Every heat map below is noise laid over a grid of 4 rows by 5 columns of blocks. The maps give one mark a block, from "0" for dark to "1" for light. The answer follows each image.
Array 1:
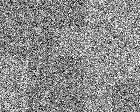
0 0 0 1 1
0 0 1 1 1
1 0 0 1 1
1 0 0 1 0
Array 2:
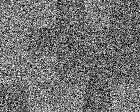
1 1 0 1 0
1 0 0 0 0
1 1 0 0 0
0 1 1 0 1
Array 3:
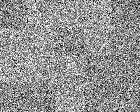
0 1 1 1 0
1 1 0 1 0
1 1 1 0 0
0 0 1 0 0
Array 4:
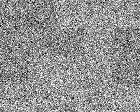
0 0 1 1 1
0 0 0 1 0
0 1 1 1 0
1 1 1 1 1
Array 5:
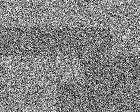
1 1 1 1 1
0 0 0 0 1
1 1 1 0 0
1 1 0 0 0
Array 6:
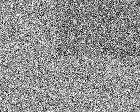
1 1 0 0 0
1 1 0 0 0
1 1 1 1 1
1 1 1 1 1
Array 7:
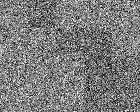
1 0 1 1 1
1 1 0 0 1
1 1 1 0 0
1 1 1 0 0
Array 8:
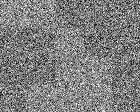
1 1 0 0 0
0 0 1 0 0
0 0 1 1 0
0 1 1 1 0
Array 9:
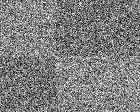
1 1 0 0 0
1 1 0 0 0
0 0 1 1 1
0 0 1 1 1
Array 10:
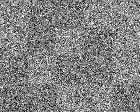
1 0 0 1 1
1 0 1 0 1
0 1 0 0 1
0 0 1 1 0
